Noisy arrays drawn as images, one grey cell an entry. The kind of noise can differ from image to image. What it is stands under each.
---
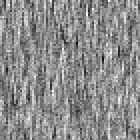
streaked along the columns
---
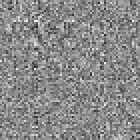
low rank plus noise
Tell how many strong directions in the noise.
two
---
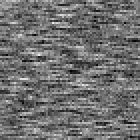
streaked along the rows
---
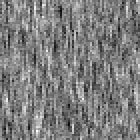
streaked along the columns
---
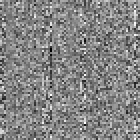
columns of uneven size
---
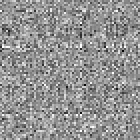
low rank plus noise
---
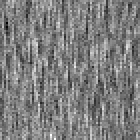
streaked along the columns
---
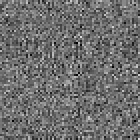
low rank plus noise
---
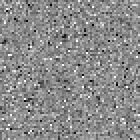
heavy tails
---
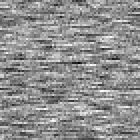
streaked along the rows
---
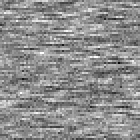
streaked along the rows
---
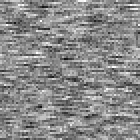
streaked along the rows
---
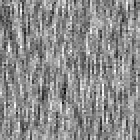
streaked along the columns
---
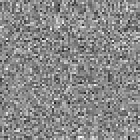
low rank plus noise
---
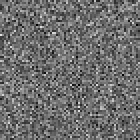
low rank plus noise
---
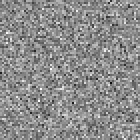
independent entries
